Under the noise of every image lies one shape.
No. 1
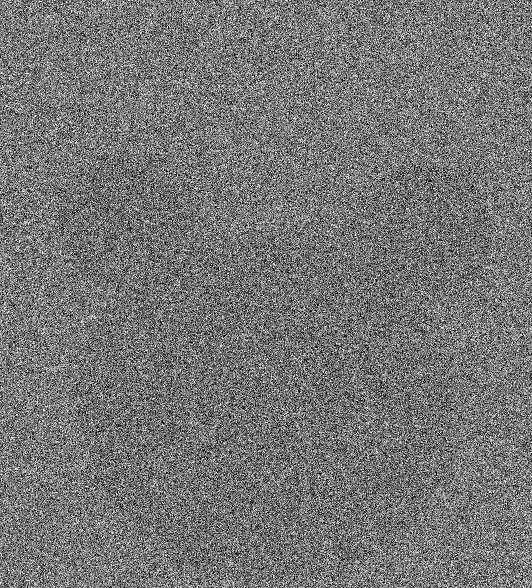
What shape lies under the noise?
bear's head
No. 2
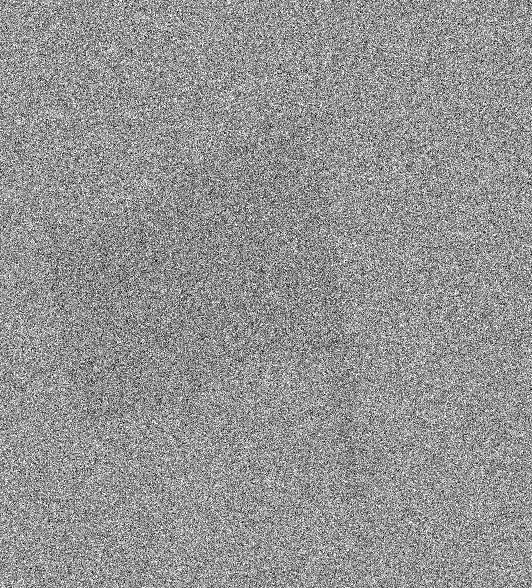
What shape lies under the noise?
flag
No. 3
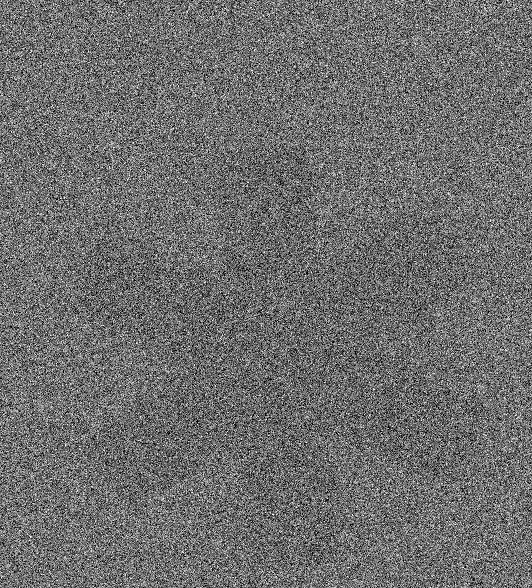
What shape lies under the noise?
asterisk
